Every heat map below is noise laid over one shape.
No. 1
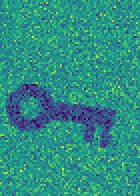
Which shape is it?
key
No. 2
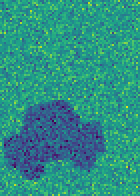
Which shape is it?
car
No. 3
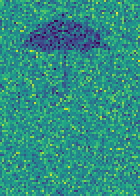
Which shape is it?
umbrella
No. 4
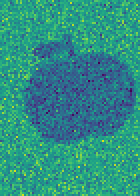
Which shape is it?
apple
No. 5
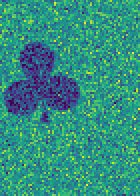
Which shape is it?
club
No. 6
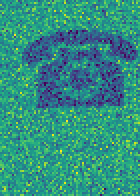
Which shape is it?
telephone
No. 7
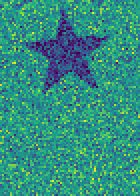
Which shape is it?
star
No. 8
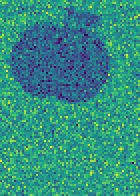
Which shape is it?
apple
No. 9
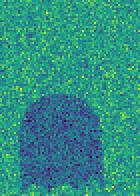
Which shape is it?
ghost
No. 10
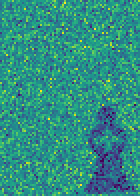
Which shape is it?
chess bishop
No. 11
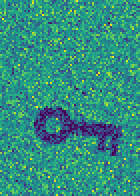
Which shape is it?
key
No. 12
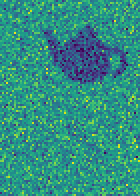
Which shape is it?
teapot
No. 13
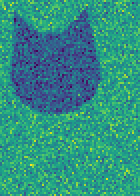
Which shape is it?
cat's head
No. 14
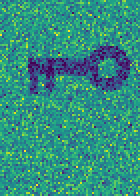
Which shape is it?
key
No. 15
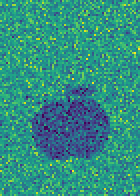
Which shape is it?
apple
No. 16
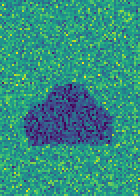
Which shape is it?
cloud
